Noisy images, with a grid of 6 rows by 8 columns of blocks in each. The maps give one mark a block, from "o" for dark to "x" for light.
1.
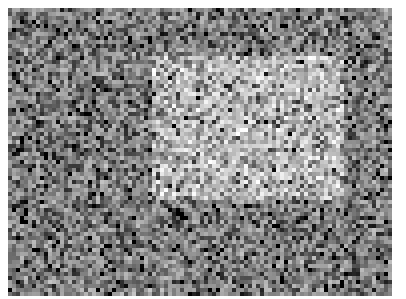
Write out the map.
o o o o o o o o
o o o x x x x o
o o o x x x x o
o o o x x x x o
o o o o o o o o
o o o o o o o o
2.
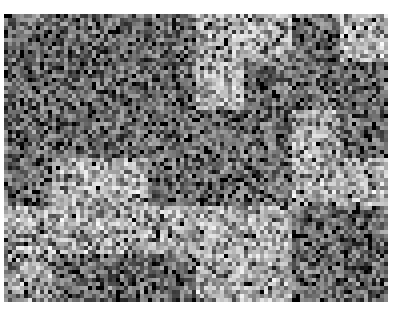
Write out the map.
o o o o x x o x
o o o o x o o o
o o o o o o x o
o x x o o o x x
x x x x x x o o
x o o o x x o o
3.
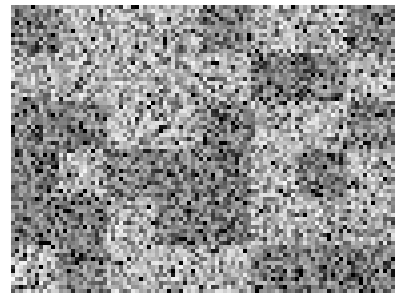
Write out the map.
o x x x o x x o
x x x x x o o x
o o x x o x x o
o x o o o x o x
o o x o o x x x
x o x x x o o o
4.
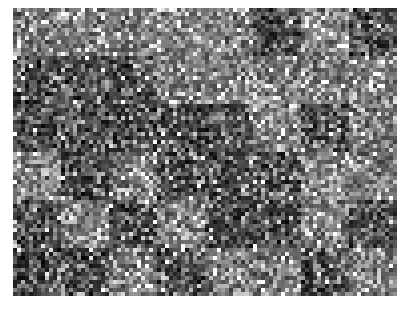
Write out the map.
x x x x x o x o
o o o x x x x x
o o o o o x o x
x o x o o o x x
o x o x o o x o
o o x o x x o x
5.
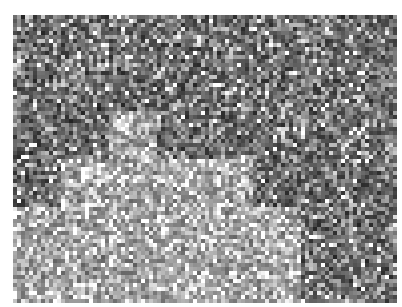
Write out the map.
o o o o o o o o
o o o o o o o o
o o x o o o o o
o x x x x o o o
x x x x x x o o
x x x x x x o o
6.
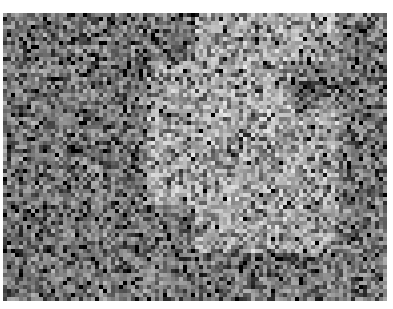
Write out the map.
o o o o x x x o
o o o x x x o o
o o o x x x x o
o o o x x x x o
o o o o x x x o
o o o o o o o o
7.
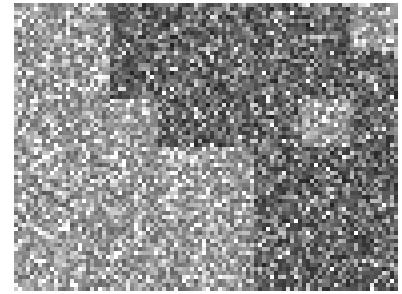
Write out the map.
x x o o o o o x
x x o o o o o o
x x x o o o x o
x x x x x o o o
x x x x x o o o
x x x x x o o o
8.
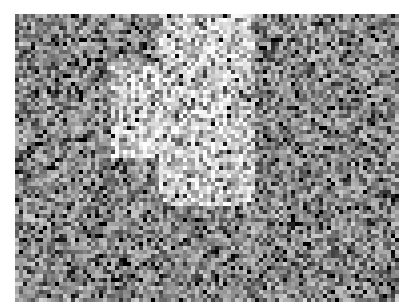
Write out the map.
o o o x x o o o
o o x x x o o o
o o x x x o o o
o o o x x o o o
o o o o o o o o
o o o o o o o o
